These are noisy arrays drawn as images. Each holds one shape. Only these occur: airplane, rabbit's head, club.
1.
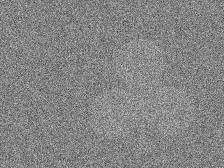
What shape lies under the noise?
club
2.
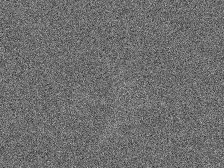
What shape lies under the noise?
airplane
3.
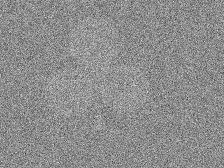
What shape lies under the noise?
club
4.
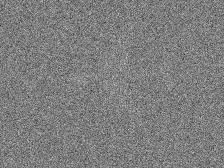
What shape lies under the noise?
airplane
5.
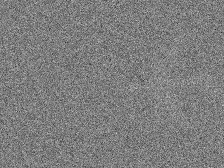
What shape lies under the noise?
airplane
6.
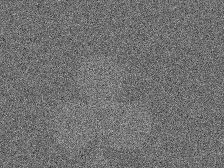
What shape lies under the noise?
club
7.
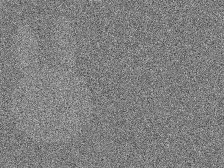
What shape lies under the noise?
rabbit's head
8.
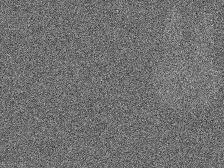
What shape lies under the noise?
rabbit's head
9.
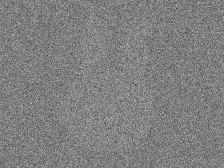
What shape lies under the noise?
rabbit's head
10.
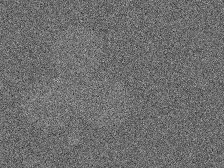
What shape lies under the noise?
club
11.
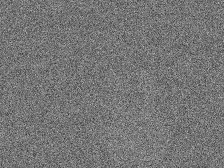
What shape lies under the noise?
rabbit's head
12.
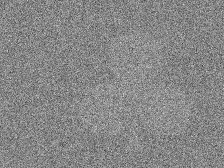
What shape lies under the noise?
club
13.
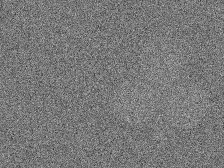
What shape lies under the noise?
club
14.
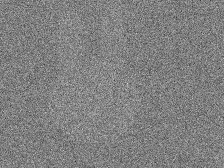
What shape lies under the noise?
rabbit's head
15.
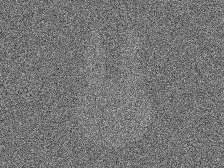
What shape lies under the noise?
rabbit's head
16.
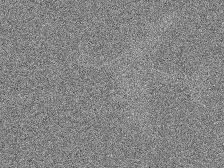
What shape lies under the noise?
airplane
